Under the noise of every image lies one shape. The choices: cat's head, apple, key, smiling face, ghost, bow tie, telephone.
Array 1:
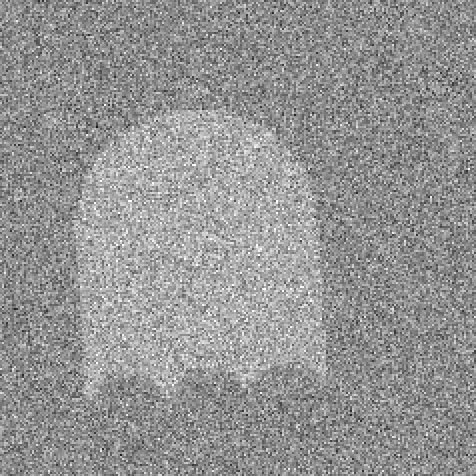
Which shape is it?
ghost
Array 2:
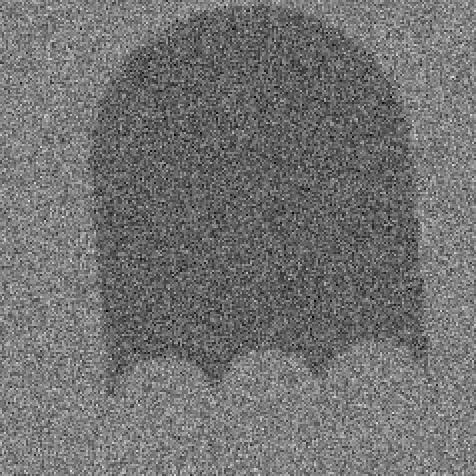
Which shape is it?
ghost
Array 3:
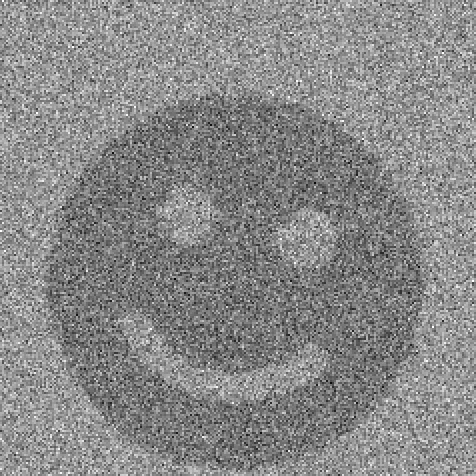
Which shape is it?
smiling face
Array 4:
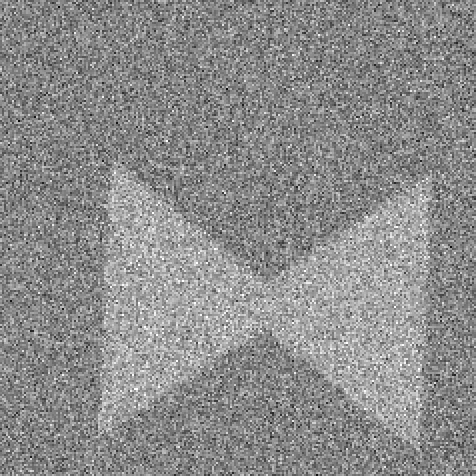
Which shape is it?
bow tie
